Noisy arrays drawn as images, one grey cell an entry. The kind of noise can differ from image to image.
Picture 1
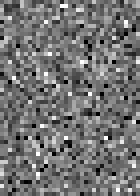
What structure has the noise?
heavy tails
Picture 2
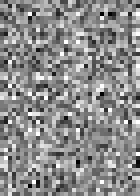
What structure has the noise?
low rank plus noise
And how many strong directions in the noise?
two
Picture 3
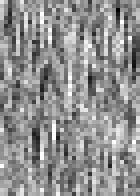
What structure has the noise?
streaked along the columns
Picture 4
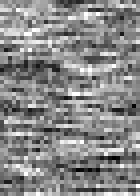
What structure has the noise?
streaked along the rows
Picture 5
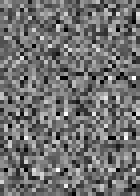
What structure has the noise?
low rank plus noise
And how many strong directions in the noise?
one
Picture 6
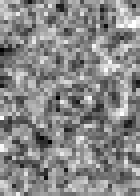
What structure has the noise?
blotchy
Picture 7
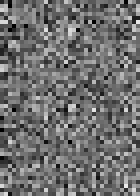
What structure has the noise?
low rank plus noise
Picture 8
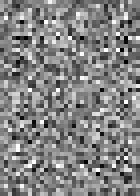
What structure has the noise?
low rank plus noise
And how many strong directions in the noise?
three or four
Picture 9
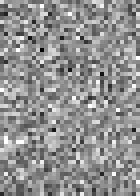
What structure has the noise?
low rank plus noise
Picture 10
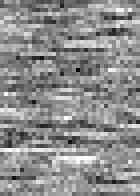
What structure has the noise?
streaked along the rows
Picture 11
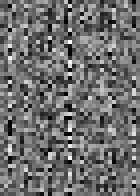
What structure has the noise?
columns of uneven size
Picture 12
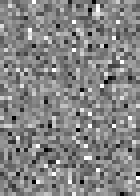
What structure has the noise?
heavy tails
